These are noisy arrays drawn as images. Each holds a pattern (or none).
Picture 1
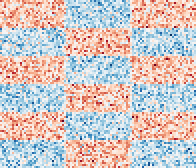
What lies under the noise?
a checkerboard
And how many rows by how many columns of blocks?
6 by 3
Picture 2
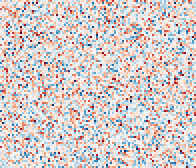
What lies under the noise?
only noise
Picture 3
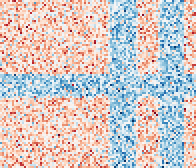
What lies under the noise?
bands of rows crossing bands of columns
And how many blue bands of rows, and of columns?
1 and 2
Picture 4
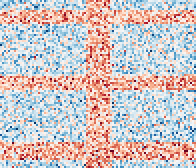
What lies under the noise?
bands of rows crossing bands of columns
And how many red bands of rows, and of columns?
3 and 1
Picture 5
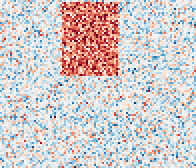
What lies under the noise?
one block
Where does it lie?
top middle
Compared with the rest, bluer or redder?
redder
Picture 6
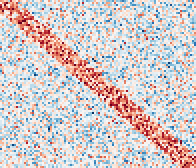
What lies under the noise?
a diagonal band
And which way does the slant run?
top left to bottom right
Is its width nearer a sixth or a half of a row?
a sixth
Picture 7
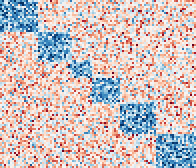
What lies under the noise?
blocks along the diagonal
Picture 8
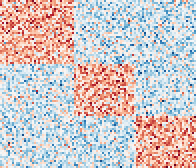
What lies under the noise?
blocks along the diagonal
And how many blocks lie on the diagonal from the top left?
3
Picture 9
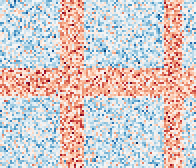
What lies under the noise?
bands of rows crossing bands of columns
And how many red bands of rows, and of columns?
1 and 2
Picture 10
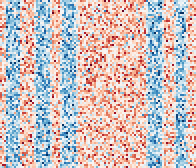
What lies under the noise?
bands of columns
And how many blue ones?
5
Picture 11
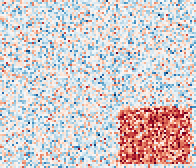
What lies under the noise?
one block
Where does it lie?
bottom right
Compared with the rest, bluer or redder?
redder
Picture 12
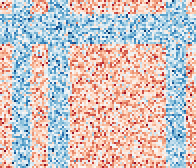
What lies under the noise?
bands of rows crossing bands of columns
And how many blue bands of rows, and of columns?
1 and 3
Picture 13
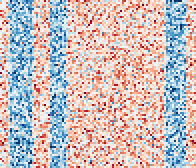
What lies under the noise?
bands of columns
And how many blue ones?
3
